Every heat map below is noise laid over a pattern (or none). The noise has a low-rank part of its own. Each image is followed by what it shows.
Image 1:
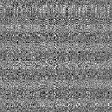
horizontal stripes
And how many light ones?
6
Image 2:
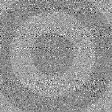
rings round one point
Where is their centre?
centre
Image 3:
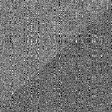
a sharp edge
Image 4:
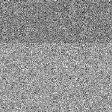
a sharp edge
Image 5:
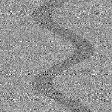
a wavy band
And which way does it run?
top to bottom
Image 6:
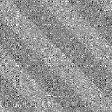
diagonal stripes
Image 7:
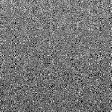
a smooth slope
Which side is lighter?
top
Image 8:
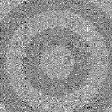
rings round one point
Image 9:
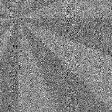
spokes from one point
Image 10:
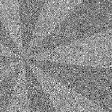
spokes from one point
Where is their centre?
middle left
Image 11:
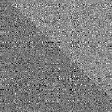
a sharp edge
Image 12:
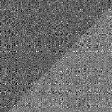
a sharp edge
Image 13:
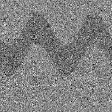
a wavy band
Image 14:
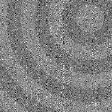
rings round one point
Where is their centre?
top right
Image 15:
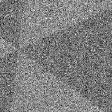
spokes from one point
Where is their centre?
middle left
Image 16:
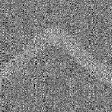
a wavy band
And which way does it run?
left to right
